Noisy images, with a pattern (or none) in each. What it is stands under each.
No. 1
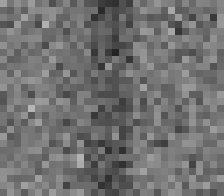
one vertical stripe
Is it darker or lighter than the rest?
darker
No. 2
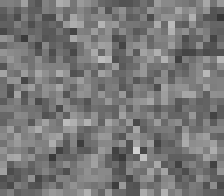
spokes from one point
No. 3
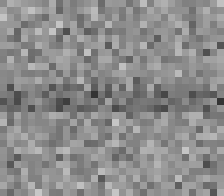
one horizontal stripe
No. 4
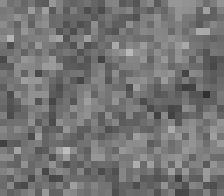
spokes from one point
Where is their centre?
bottom left
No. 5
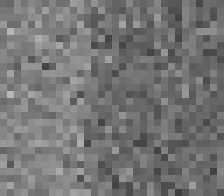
a sharp edge
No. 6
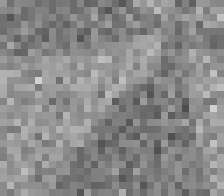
spokes from one point
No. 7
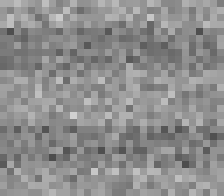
horizontal stripes
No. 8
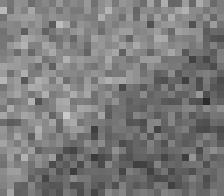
a sharp edge
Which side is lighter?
top left
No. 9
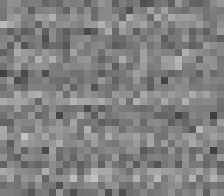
horizontal stripes
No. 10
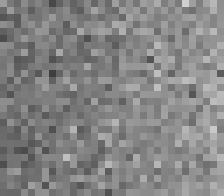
a smooth slope
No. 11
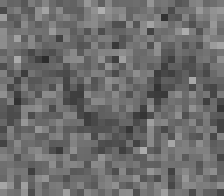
a wavy band
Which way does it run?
left to right
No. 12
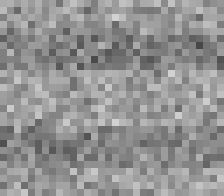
horizontal stripes
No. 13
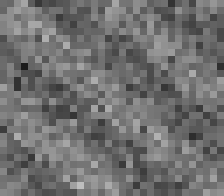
diagonal stripes
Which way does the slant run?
top left to bottom right
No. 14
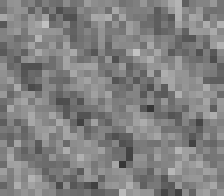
diagonal stripes
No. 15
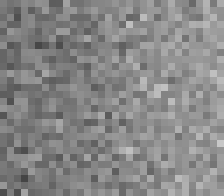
a smooth slope
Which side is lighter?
right
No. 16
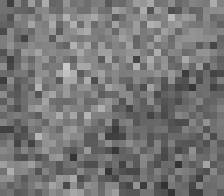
spokes from one point
